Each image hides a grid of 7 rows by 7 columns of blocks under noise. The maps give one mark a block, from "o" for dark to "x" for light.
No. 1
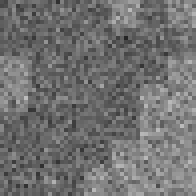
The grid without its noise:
ooooxox
ooooooo
xooooox
xooooxx
oooooxx
ooooxxx
oooxxxx
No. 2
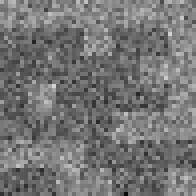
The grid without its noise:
xxxxxxx
oooxoox
oooooxx
oxoooox
ooooxxx
xxxoooo
ooxxoox
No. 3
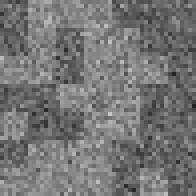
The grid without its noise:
oxxxooo
oxoxxoo
xxoxxxo
ooxxxoo
xooxxoo
oxxxooo
xxxxoxo
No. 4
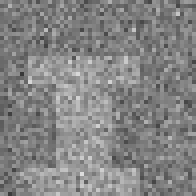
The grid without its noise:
ooooooo
ooooooo
oxxxxoo
ooxxooo
ooxxooo
ooxxooo
oxxxxoo
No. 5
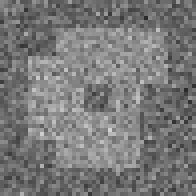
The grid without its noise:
ooooooo
ooxxxxo
oxxxxxo
oxxoxoo
oxxxxoo
ooxxxoo
ooooooo
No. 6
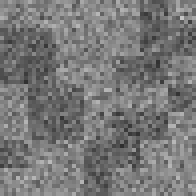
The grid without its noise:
xxxxxox
ooxxxoo
ooxxoox
xooxxxo
xooxoox
oxxooxx
xxxoxxx
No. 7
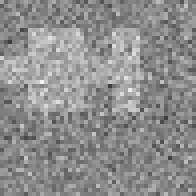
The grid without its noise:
ooooooo
oxxoxoo
xxxxxoo
oxxoxoo
ooooooo
ooooooo
ooooooo
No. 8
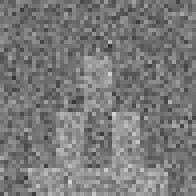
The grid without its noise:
ooooooo
ooooooo
oooxooo
oooxooo
ooxoxoo
ooxoxoo
oxxxxxo
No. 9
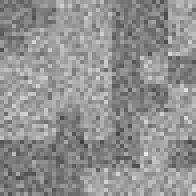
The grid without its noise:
ooxxoox
oxxxoox
xxxxoxo
xxxxoox
xxoxoxx
oooooxo
oooxxxx
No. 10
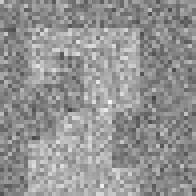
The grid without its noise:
ooooooo
oxxxxoo
oxoxxoo
oooxxoo
ooxxooo
oxxxooo
oxxxxoo
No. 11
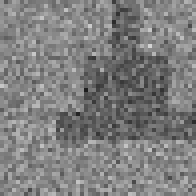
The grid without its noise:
xxxxoxx
xxxxoxx
xxxooox
xxxooox
xxooooo
xxxxxxx
xxxxxxx
